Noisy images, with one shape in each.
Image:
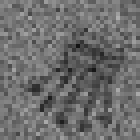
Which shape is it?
chess queen
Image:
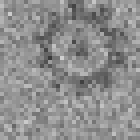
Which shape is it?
gear
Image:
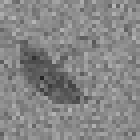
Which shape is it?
umbrella
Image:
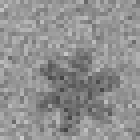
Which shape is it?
asterisk
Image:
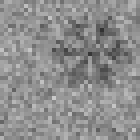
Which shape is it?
snowflake
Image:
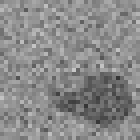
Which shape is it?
pear
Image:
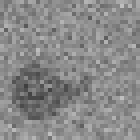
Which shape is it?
pear
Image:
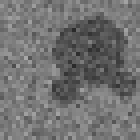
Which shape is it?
bear's head
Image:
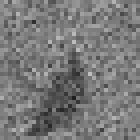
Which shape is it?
umbrella
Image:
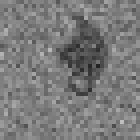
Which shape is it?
teapot
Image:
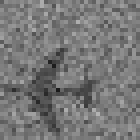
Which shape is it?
airplane
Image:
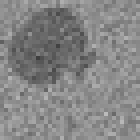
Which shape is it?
apple
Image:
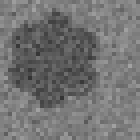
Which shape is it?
flower
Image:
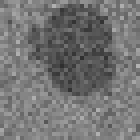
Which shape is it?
apple
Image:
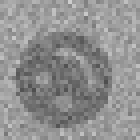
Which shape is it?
smiling face
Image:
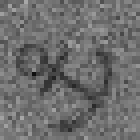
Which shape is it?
anchor
